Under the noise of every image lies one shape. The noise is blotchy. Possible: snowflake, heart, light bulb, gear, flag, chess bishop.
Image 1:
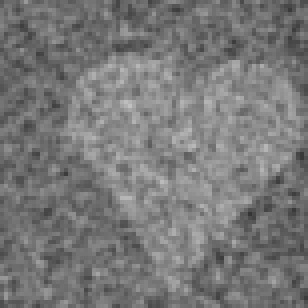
heart
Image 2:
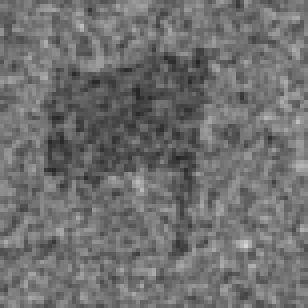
flag
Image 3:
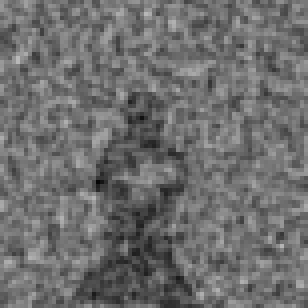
chess bishop
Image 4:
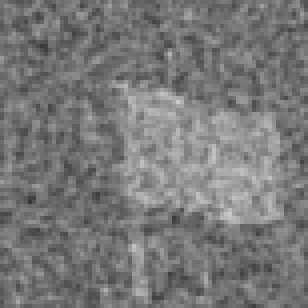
flag
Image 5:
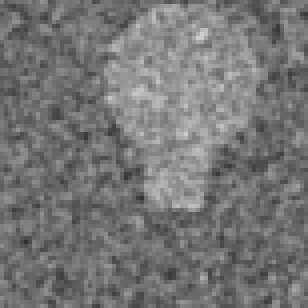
light bulb
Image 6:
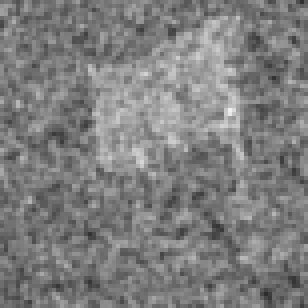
flag
